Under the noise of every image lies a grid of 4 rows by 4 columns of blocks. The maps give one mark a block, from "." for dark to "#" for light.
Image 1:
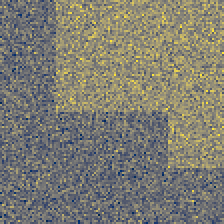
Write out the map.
. # # #
. # # #
. . . #
. . . .
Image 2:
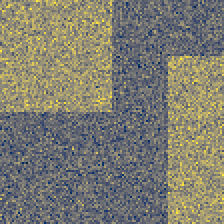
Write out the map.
# # . .
# # . #
. . . #
. . . #
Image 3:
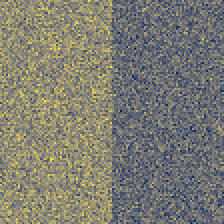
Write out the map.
# # . .
# # . .
# # . .
# # . .
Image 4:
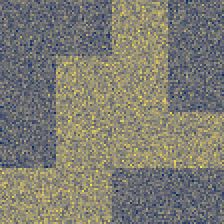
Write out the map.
. . # .
. # # .
. # # #
# # . .
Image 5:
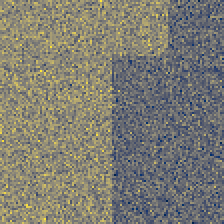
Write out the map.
# # # .
# # . .
# # . .
# # . .
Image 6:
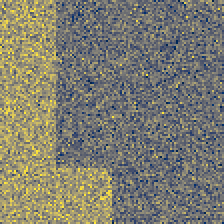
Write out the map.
# . . .
# . . .
# . . .
# # . .
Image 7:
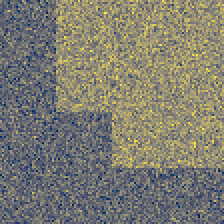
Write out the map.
. # # #
. # # #
. . # #
. . . .
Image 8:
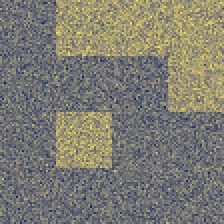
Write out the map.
. # # #
. . . #
. # . .
. . . .
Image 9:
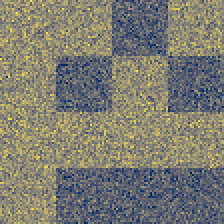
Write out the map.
# # . #
# . # .
# # # #
# . . .
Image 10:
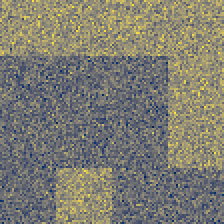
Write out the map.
# # # #
. . . #
. . . #
. # . .
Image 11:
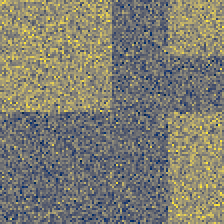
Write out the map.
# # . #
# # . .
. . . #
. . . #
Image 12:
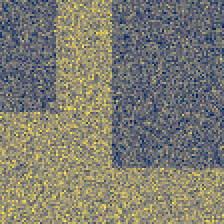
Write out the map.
. # . .
. # . .
# # . .
# # # #
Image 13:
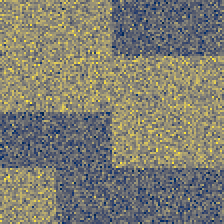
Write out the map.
# # . .
# # # #
. . # #
# . . .
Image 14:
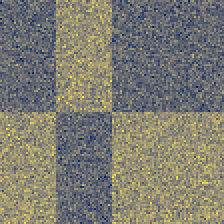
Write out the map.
. # . .
. # . .
# . # #
# . # #
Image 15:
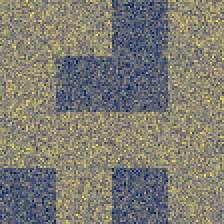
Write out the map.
# # . #
# . . #
# # # #
. # . #
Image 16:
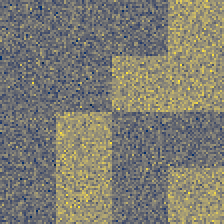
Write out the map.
. . . #
. . # #
. # . .
. # . #
